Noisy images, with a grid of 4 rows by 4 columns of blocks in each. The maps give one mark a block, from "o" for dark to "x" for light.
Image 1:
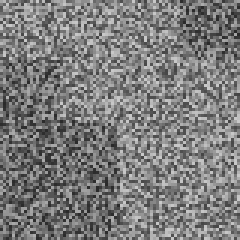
x x x o
o x x x
o o x x
o o x x
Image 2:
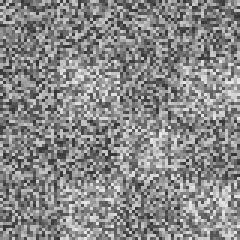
o o o o
o x o x
o o x o
o x o x
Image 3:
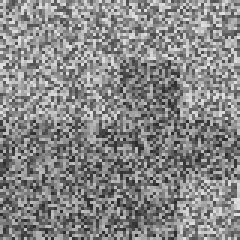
x x x x
x x o x
o o o o
o o o x
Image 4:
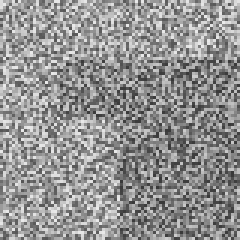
x x x x
x o o o
x x o o
x x o o
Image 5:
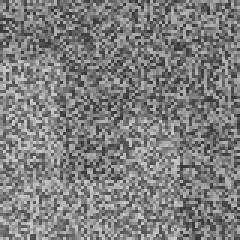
o o o o
x o o o
x o x o
x x x o
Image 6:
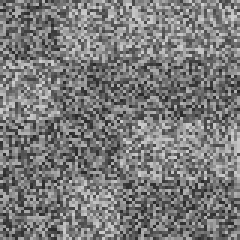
o x x x
x o o o
o o x x
o x o o
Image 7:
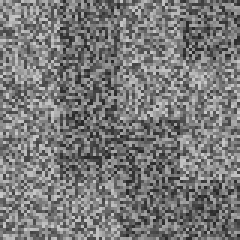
x o x o
x o x x
x o o x
x x o o
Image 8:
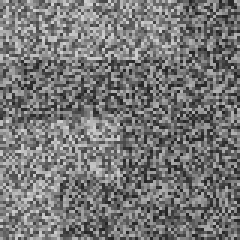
x x x o
o o o o
x x o o
x o o o
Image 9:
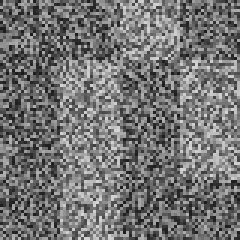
o o x o
o x o x
o x o x
o x o o
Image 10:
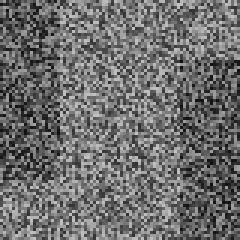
o x x x
o x x o
o x x o
x x x o
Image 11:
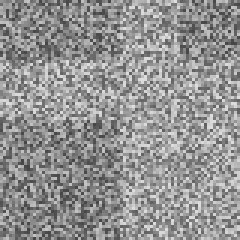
o o x o
x x x x
o o x x
o o x x
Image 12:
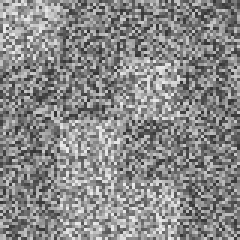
x o o o
o o x o
o x o o
o x x o
